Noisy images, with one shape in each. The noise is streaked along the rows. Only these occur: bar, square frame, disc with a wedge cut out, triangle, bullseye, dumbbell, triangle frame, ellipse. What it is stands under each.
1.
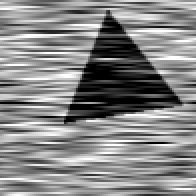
triangle
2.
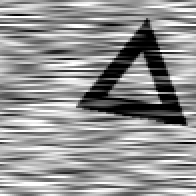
triangle frame
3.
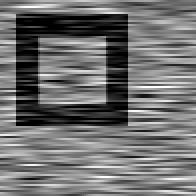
square frame
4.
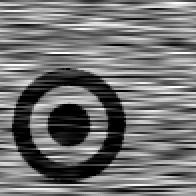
bullseye
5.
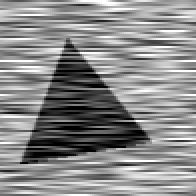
triangle
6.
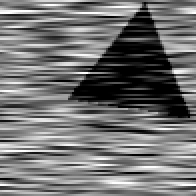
triangle
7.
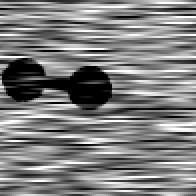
dumbbell
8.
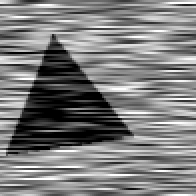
triangle
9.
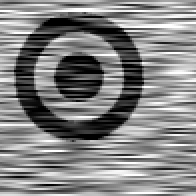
bullseye
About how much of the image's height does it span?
two thirds
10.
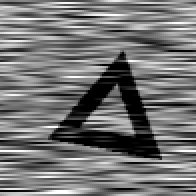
triangle frame
